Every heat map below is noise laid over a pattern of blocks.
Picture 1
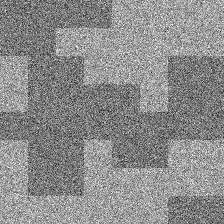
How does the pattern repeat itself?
no symmetry
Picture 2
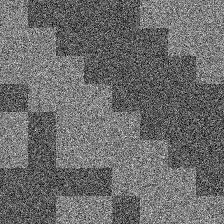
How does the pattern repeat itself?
mirrored about the diagonal from the bottom left
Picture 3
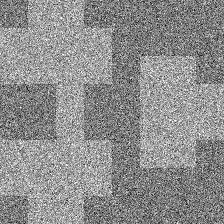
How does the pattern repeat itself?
top and bottom mirror each other
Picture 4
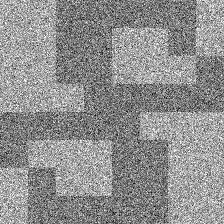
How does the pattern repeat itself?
the same after a half turn
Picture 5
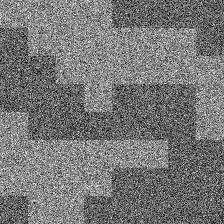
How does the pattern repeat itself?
no symmetry
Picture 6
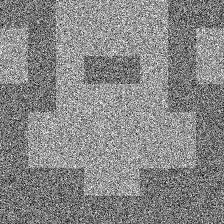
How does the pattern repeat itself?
left and right mirror each other
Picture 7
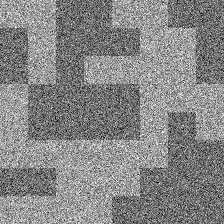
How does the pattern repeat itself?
no symmetry
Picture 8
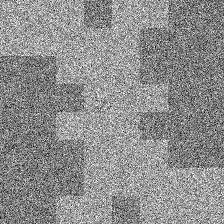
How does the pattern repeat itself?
the same after a half turn
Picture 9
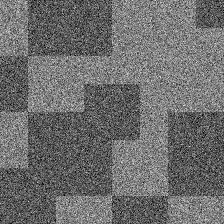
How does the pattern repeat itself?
mirrored about the diagonal from the bottom left
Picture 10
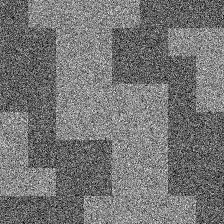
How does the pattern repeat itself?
the same after a half turn
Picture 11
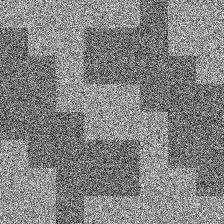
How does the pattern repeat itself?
the same after a half turn
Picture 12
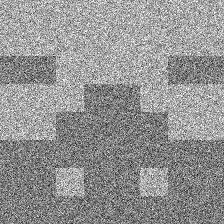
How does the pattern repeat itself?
left and right mirror each other
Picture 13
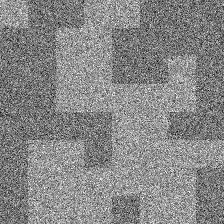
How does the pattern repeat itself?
no symmetry
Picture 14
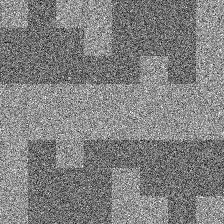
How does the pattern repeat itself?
the same after a half turn
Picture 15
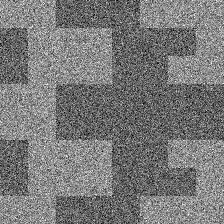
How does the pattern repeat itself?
top and bottom mirror each other
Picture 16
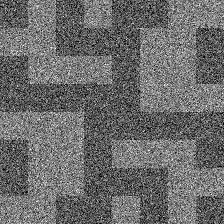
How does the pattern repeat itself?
the same after a half turn
